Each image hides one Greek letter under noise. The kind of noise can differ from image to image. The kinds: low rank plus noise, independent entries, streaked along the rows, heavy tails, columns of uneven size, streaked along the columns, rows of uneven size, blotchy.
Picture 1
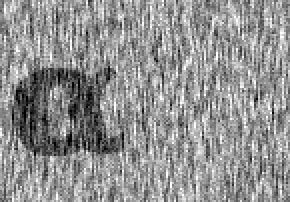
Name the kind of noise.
streaked along the columns
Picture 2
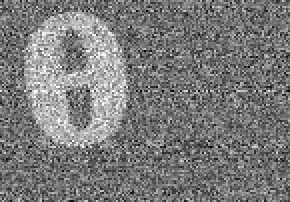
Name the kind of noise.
rows of uneven size
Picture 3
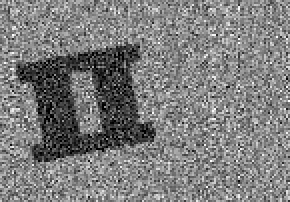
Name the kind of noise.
low rank plus noise
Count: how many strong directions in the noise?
three or four
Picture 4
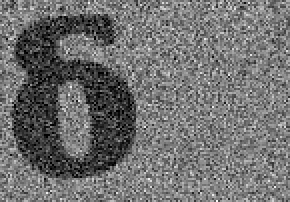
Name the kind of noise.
low rank plus noise
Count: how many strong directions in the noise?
three or four
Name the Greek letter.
delta
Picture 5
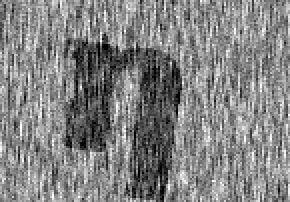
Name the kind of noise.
streaked along the columns
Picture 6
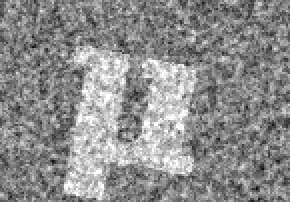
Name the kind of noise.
blotchy
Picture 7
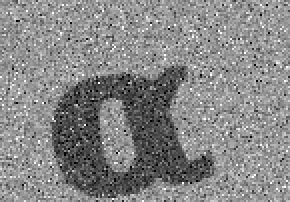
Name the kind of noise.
heavy tails
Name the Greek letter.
alpha
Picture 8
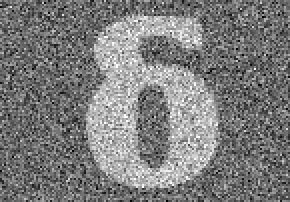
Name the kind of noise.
independent entries
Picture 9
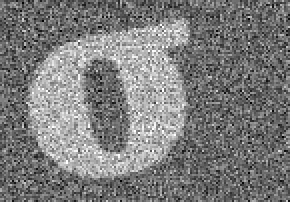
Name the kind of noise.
low rank plus noise
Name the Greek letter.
sigma
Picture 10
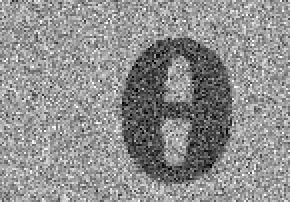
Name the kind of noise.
independent entries
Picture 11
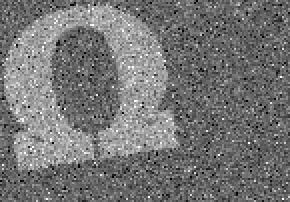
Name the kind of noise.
heavy tails
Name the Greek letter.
omega
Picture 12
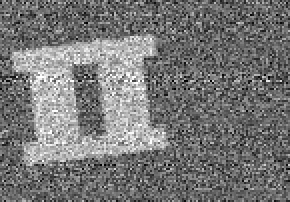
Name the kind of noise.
rows of uneven size
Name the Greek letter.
pi
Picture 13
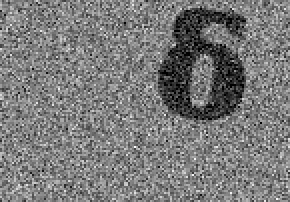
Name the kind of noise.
independent entries
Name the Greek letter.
delta
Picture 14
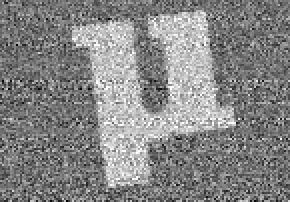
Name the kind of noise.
rows of uneven size
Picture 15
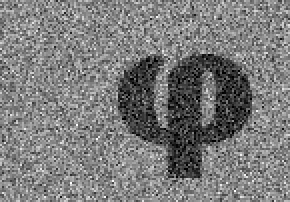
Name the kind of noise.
independent entries
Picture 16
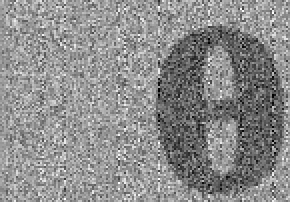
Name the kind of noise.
columns of uneven size
